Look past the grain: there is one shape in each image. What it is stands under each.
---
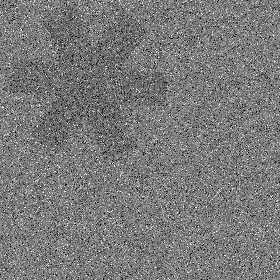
asterisk
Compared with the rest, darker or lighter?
darker
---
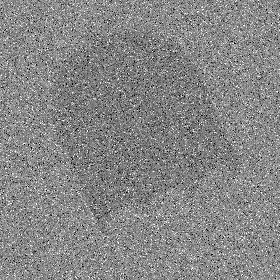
ghost
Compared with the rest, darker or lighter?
darker
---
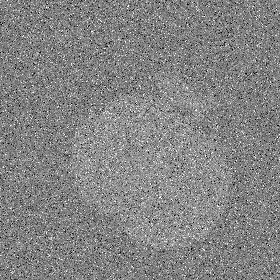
apple
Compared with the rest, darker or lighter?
lighter
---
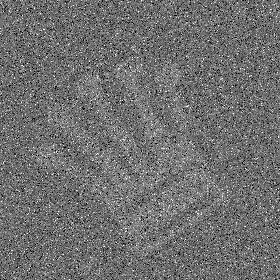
chess queen
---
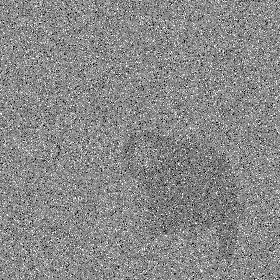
teapot
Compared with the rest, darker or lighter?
darker
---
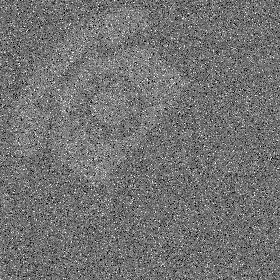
telephone
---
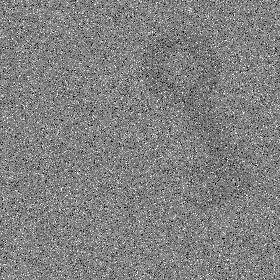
key
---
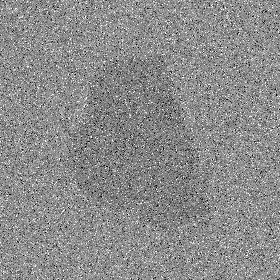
cloud
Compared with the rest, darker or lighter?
darker
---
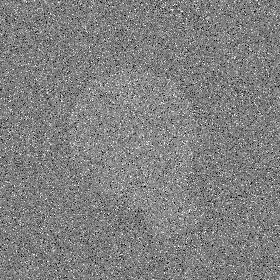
light bulb
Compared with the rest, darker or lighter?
lighter
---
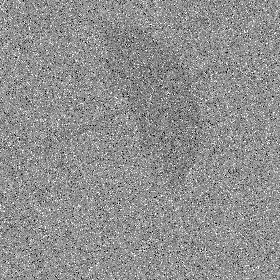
umbrella
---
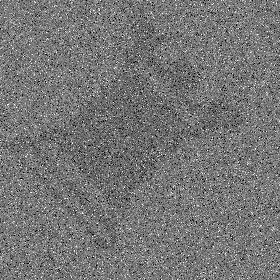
chess rook
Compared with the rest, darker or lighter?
darker
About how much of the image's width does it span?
nearly all
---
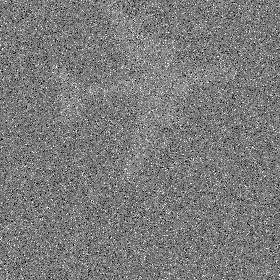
airplane
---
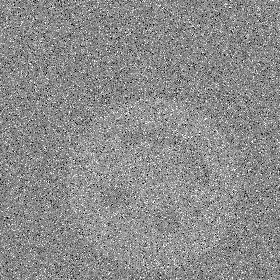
smiling face
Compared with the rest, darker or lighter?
lighter
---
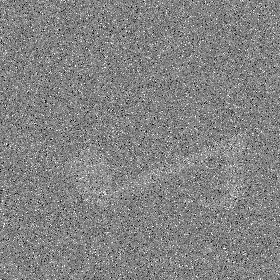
musical note
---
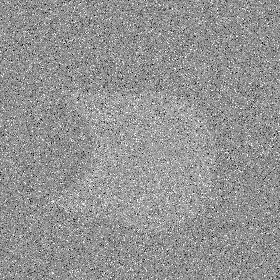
cat's head
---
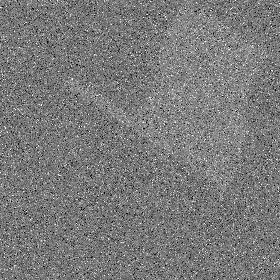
flag
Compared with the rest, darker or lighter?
lighter
